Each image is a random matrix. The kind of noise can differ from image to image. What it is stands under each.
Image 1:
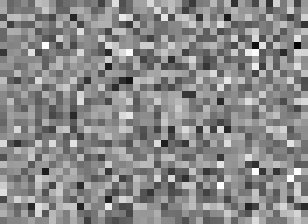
low rank plus noise
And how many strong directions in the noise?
three or four
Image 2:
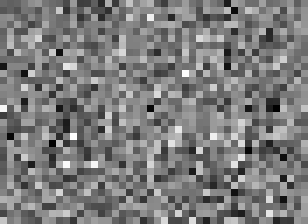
low rank plus noise
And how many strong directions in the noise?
five to eight
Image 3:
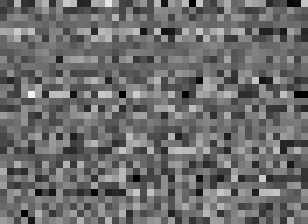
rows of uneven size
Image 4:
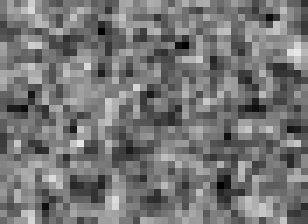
blotchy
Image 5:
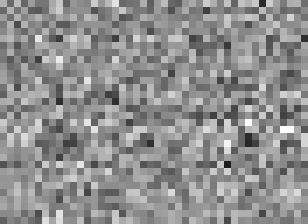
low rank plus noise
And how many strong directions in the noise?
three or four
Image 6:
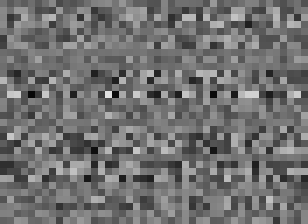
rows of uneven size
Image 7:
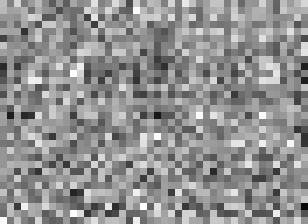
low rank plus noise
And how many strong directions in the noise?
three or four
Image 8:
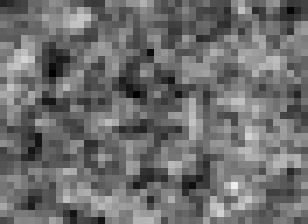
blotchy
